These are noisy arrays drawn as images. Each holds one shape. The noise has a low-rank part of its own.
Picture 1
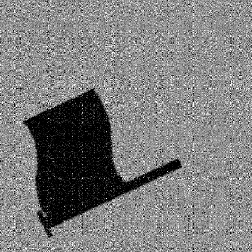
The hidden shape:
flag
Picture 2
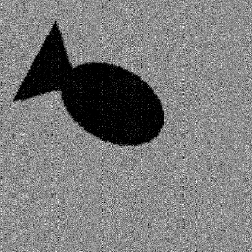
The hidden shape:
fish
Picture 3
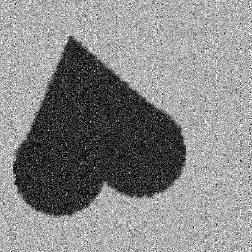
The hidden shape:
heart
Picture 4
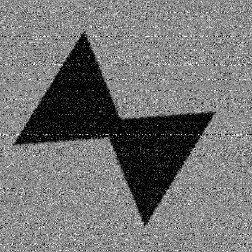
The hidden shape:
bow tie
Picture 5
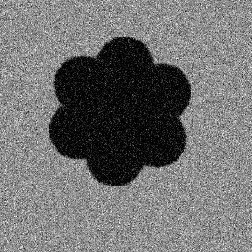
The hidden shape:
flower
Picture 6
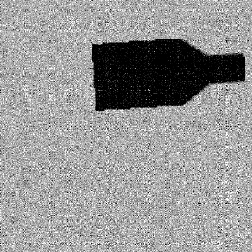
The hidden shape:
bottle
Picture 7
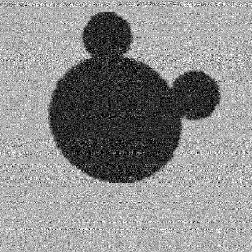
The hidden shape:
bear's head
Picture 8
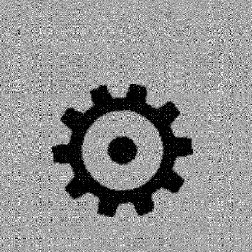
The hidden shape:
gear
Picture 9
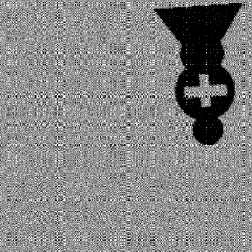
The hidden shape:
chess bishop
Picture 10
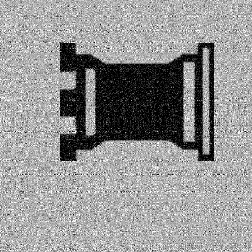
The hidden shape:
chess rook
